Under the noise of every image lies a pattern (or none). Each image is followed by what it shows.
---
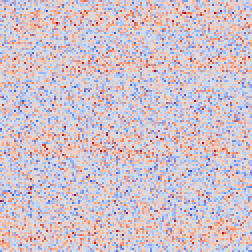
bands of rows
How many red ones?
4
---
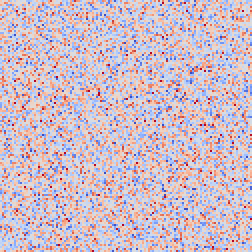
only noise
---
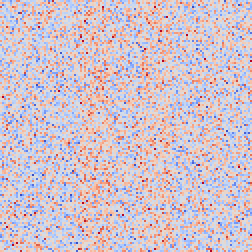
bands of columns
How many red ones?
2
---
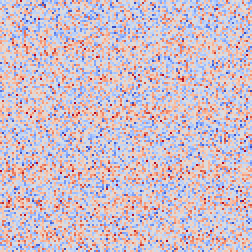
bands of rows
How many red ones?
6
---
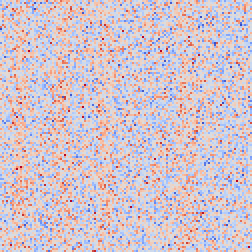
bands of columns
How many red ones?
4
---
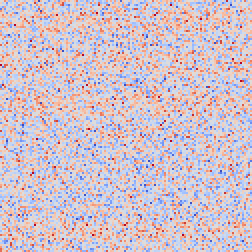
bands of rows
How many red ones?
4
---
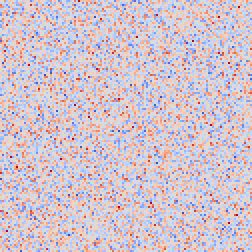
only noise
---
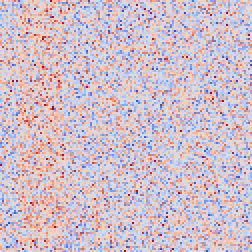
one band of columns
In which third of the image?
left
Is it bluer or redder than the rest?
redder
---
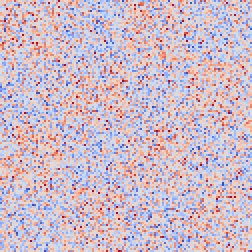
a checkerboard
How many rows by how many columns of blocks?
4 by 4
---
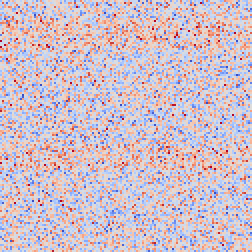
bands of rows
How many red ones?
2
